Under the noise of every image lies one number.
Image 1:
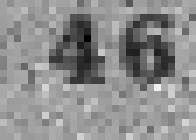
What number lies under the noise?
46
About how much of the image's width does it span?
two thirds
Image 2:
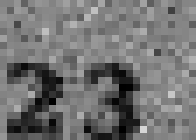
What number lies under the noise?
23
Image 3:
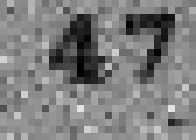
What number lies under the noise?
47
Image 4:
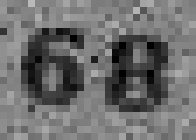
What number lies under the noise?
68
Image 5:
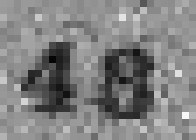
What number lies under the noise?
48
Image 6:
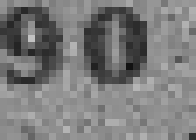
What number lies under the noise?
90
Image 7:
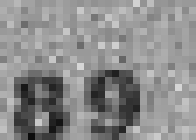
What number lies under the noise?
89
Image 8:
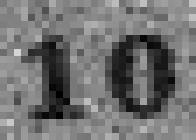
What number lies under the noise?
10
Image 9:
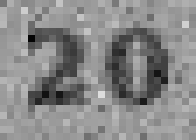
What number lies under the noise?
20
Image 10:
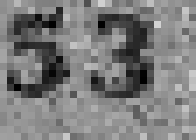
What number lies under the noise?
53
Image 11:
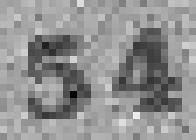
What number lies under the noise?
54
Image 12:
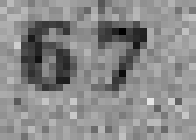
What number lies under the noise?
67
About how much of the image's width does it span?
two thirds
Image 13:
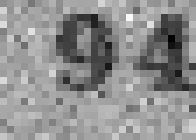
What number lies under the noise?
94
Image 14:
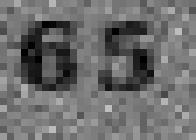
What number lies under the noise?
65
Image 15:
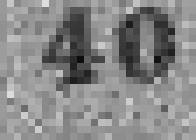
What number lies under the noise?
40
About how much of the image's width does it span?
two thirds
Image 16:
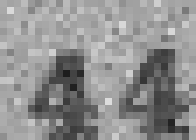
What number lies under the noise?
44
